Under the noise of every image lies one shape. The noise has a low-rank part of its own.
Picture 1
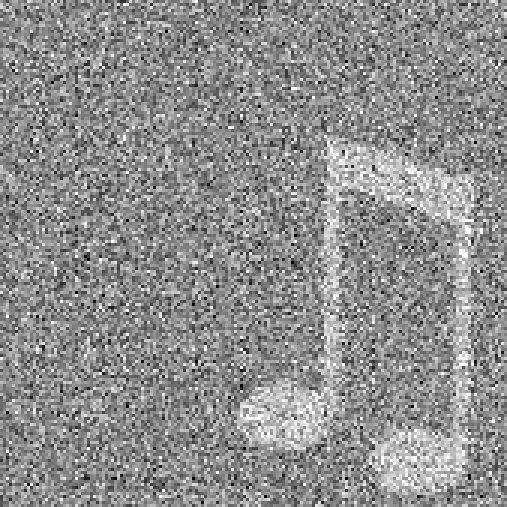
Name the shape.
pair of musical notes
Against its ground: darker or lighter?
lighter
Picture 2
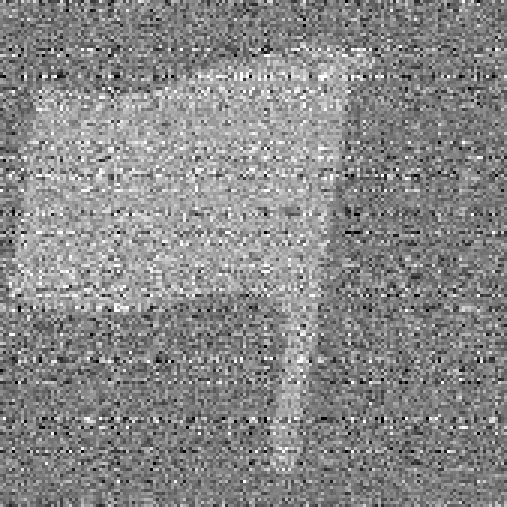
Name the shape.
flag
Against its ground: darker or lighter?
lighter
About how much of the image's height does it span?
nearly all
